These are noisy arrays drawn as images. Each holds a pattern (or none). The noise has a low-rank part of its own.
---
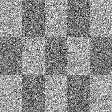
a checkerboard
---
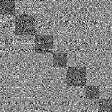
blocks along the diagonal
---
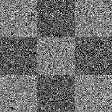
a checkerboard
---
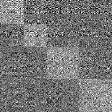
blocks along the diagonal
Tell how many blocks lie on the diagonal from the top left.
4
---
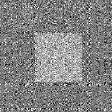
one block
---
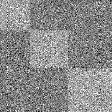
blocks along the diagonal
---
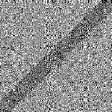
a diagonal band
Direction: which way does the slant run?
bottom left to top right
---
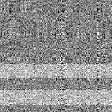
bands of rows
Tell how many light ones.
2
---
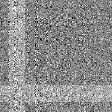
bands of rows crossing bands of columns
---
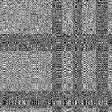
bands of rows crossing bands of columns
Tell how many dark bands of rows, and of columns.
2 and 3
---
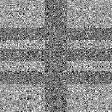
bands of rows crossing bands of columns
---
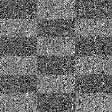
a checkerboard
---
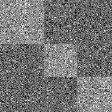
blocks along the diagonal
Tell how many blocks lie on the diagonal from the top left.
3
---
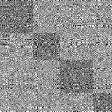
blocks along the diagonal
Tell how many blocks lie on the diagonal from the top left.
4
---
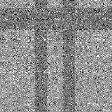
bands of rows crossing bands of columns
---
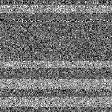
bands of rows
